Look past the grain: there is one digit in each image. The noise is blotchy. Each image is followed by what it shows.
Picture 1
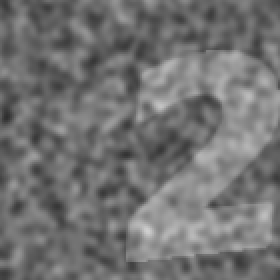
2
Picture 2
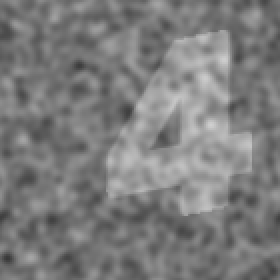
4
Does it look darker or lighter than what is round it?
lighter
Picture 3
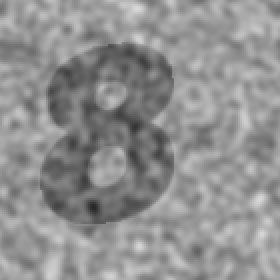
8
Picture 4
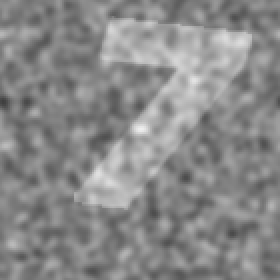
7
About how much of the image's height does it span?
two thirds
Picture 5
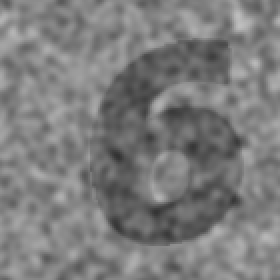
6
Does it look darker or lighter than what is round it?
darker
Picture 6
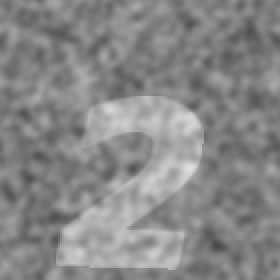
2
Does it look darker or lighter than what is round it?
lighter
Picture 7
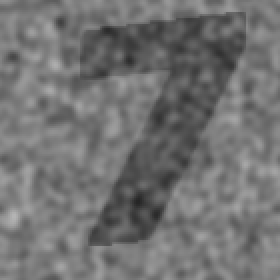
7
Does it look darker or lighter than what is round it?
darker
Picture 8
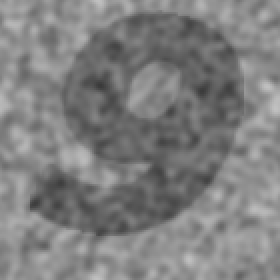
9
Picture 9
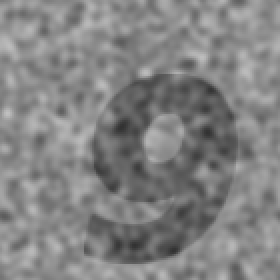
9
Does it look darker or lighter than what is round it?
darker
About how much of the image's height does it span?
two thirds
